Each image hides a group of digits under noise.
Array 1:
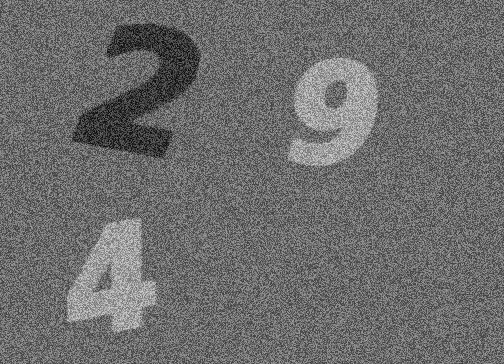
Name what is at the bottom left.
4
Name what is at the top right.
9
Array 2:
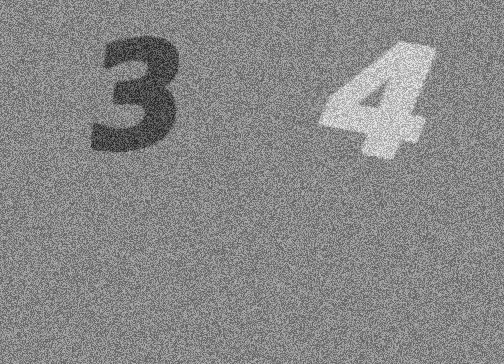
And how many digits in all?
2
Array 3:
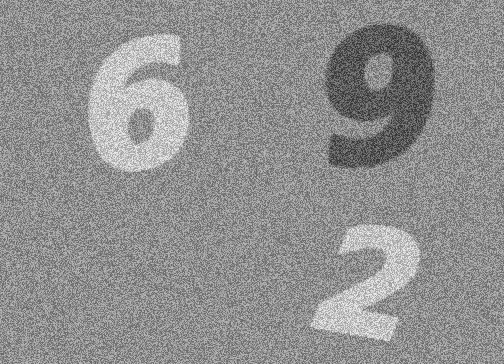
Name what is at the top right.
9
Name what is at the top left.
6
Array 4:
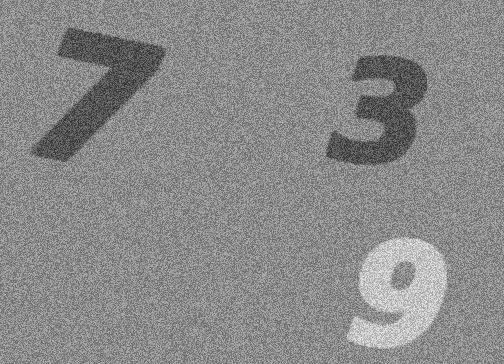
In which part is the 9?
bottom right
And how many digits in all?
3
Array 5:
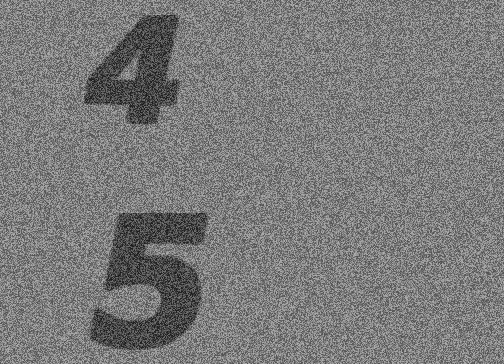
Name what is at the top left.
4
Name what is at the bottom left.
5
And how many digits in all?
2
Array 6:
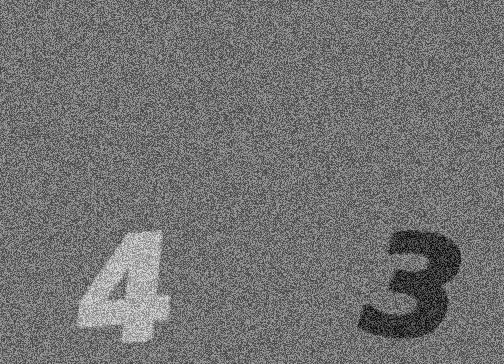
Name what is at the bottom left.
4
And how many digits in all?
2
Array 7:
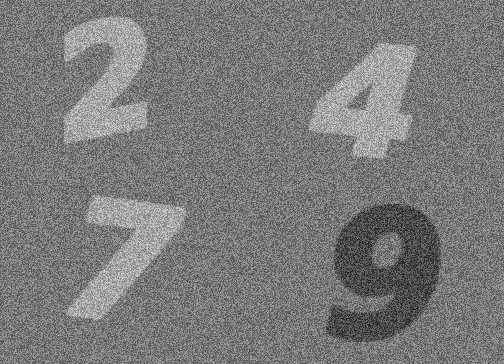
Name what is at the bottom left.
7
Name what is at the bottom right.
9
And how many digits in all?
4
